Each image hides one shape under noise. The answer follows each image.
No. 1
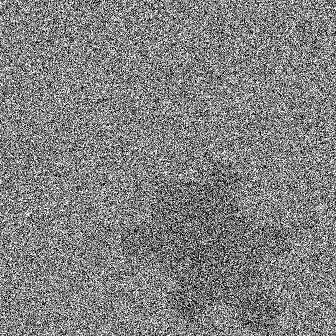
turtle
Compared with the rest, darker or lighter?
darker
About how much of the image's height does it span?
half
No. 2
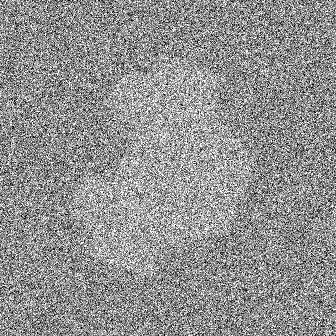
car
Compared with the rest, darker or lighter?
lighter
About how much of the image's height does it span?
two thirds
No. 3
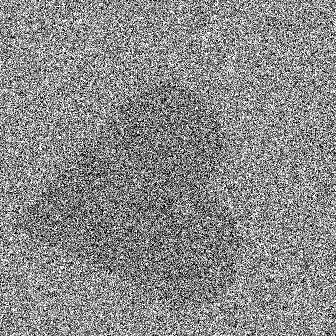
heart
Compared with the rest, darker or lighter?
darker
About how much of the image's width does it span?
two thirds
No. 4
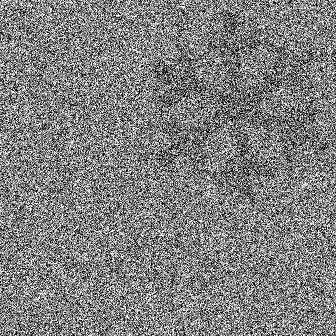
snowflake
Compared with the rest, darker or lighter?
darker
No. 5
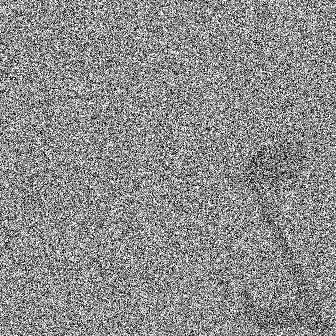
musical note
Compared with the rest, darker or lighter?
darker
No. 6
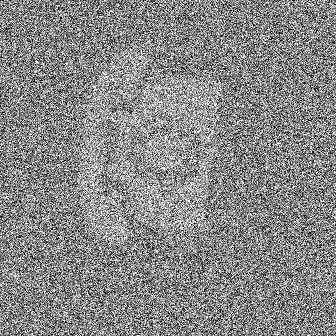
telephone
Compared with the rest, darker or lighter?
lighter
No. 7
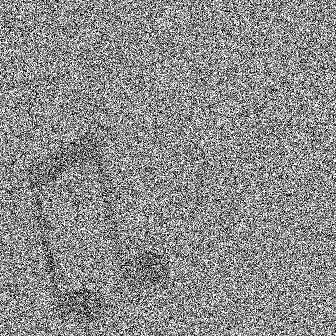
pair of musical notes
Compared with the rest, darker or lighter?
darker
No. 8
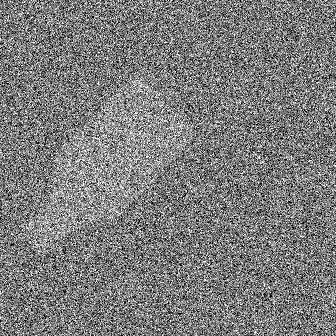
bottle
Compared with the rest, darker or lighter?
lighter
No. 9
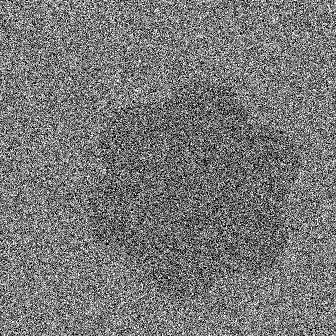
flower
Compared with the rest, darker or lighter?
darker
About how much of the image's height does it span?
two thirds
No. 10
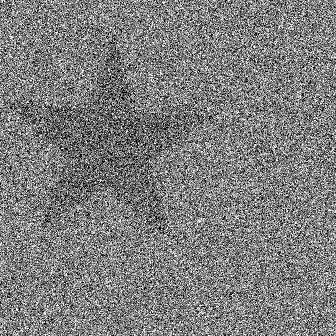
star
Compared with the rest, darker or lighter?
darker
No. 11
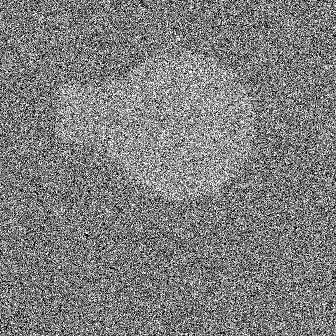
light bulb
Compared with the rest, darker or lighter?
lighter
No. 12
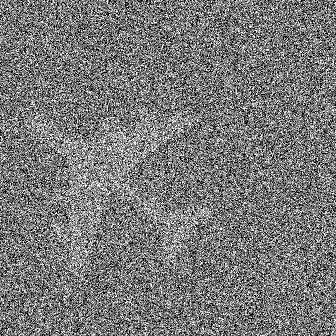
airplane
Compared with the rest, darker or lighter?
lighter
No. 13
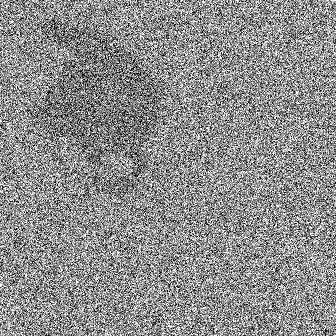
teapot
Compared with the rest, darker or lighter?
darker
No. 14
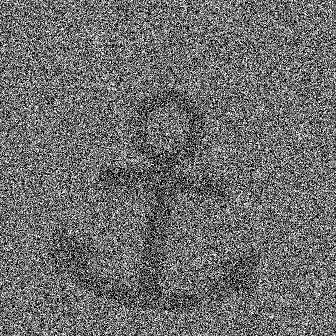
anchor
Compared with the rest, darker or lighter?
darker
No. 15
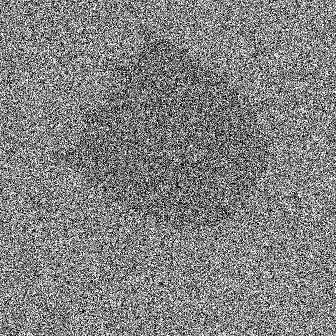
ghost
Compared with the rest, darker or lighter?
darker
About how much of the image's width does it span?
two thirds
